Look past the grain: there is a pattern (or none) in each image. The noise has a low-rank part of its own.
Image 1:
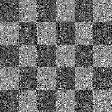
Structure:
a checkerboard
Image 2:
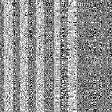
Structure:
bands of columns
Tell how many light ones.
5
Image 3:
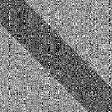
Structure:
a diagonal band
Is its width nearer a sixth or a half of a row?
a half
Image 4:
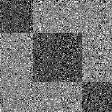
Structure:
blocks along the diagonal
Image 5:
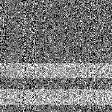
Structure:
bands of rows
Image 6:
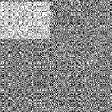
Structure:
one block
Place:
top left
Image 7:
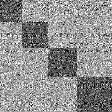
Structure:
blocks along the diagonal
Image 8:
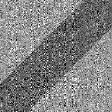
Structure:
a diagonal band
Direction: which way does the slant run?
bottom left to top right
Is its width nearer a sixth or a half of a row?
a half
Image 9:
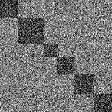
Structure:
blocks along the diagonal
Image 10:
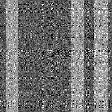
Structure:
bands of columns
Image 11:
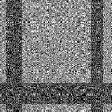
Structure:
bands of rows crossing bands of columns
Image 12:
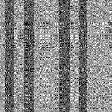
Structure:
bands of columns
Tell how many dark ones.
4
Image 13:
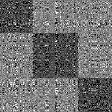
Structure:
blocks along the diagonal
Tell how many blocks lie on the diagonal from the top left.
3
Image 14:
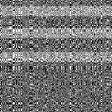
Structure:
bands of rows
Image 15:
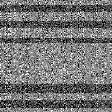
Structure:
bands of rows
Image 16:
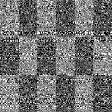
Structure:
a checkerboard
